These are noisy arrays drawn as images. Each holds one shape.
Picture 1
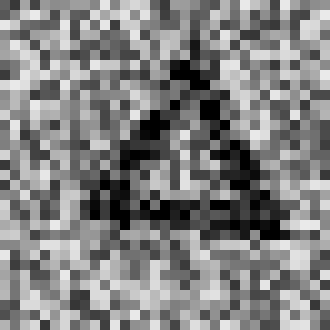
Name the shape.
triangle frame
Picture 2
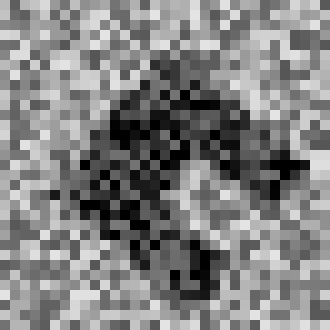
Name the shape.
square with a notch
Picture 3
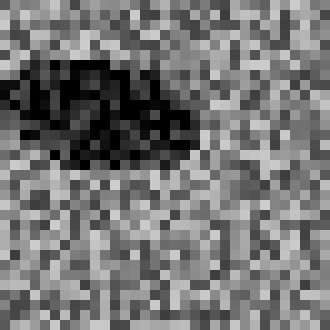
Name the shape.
ellipse
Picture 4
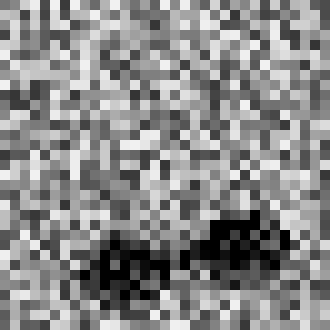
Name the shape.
dumbbell
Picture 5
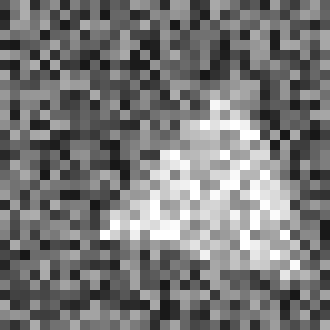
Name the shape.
triangle
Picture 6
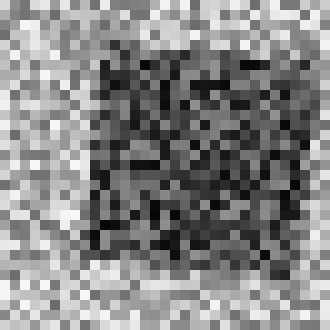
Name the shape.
square
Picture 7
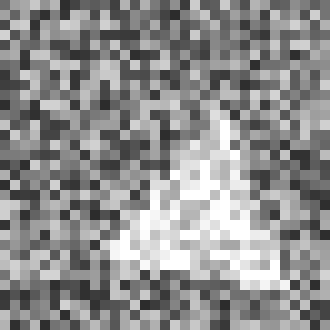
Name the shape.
triangle
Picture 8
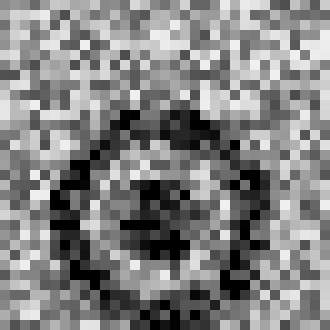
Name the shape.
bullseye
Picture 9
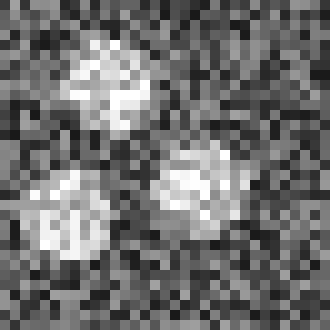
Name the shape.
three dots
